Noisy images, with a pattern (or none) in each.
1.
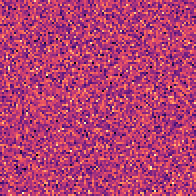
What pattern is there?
only noise
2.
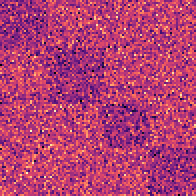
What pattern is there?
blocks along the diagonal
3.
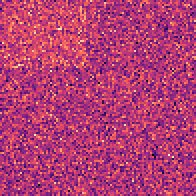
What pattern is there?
one block
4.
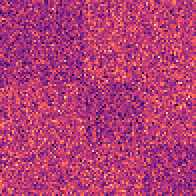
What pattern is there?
blocks along the diagonal
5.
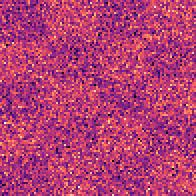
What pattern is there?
a checkerboard
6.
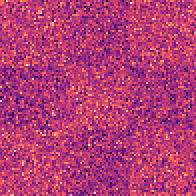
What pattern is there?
a checkerboard
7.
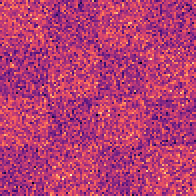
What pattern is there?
a checkerboard
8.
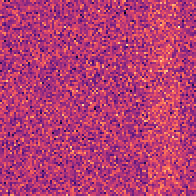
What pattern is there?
one band of columns
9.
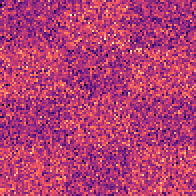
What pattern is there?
a checkerboard
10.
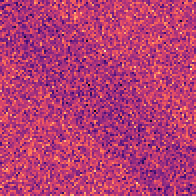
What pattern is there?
a diagonal band
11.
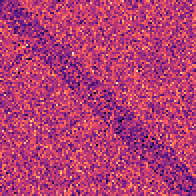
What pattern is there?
a diagonal band
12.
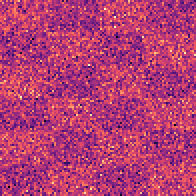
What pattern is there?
a checkerboard
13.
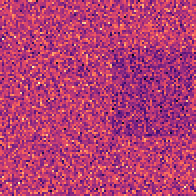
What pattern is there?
one block
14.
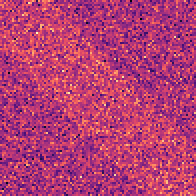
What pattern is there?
a diagonal band
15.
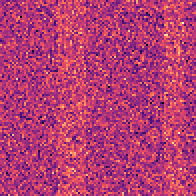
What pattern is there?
bands of columns
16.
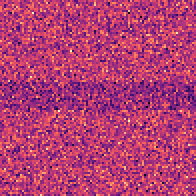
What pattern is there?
one band of rows
